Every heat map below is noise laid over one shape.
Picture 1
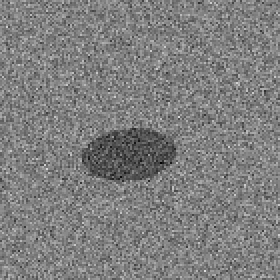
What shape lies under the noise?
ellipse
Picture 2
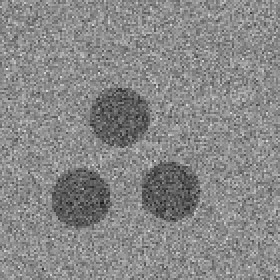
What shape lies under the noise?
three dots
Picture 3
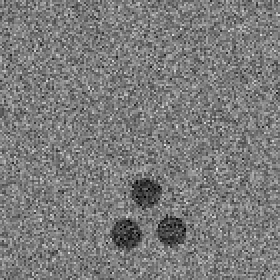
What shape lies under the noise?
three dots
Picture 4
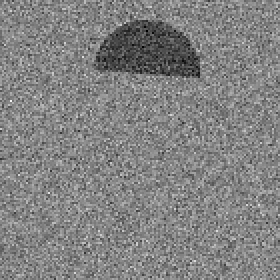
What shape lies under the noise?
half disc
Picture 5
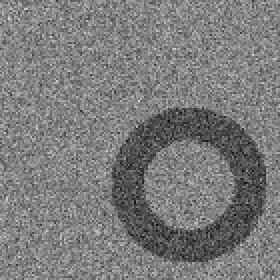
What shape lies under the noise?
ring
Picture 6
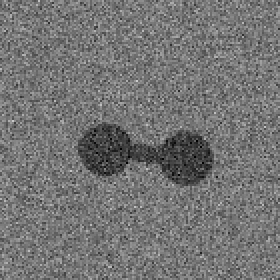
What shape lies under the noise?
dumbbell
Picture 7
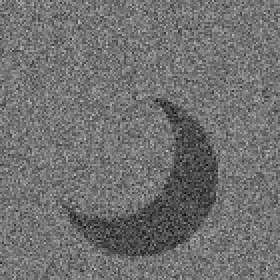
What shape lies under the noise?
crescent
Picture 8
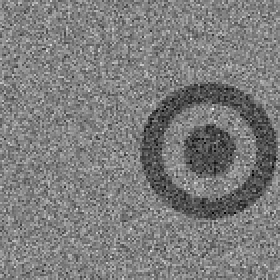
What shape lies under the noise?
bullseye
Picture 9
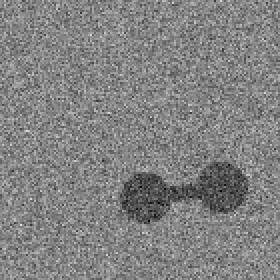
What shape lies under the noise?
dumbbell
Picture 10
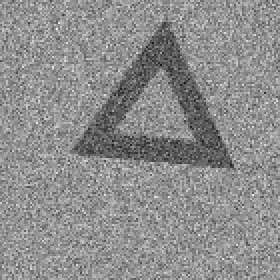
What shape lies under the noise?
triangle frame
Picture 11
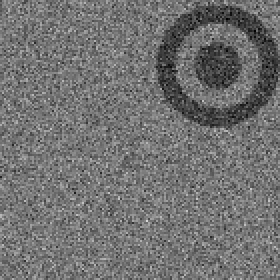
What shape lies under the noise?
bullseye
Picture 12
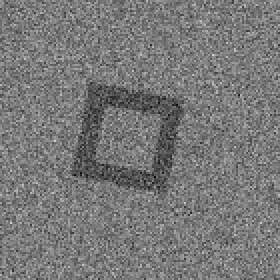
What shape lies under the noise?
square frame
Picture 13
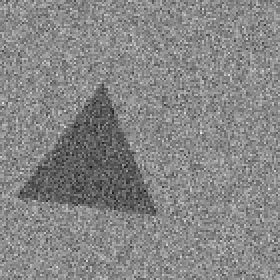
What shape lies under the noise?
triangle
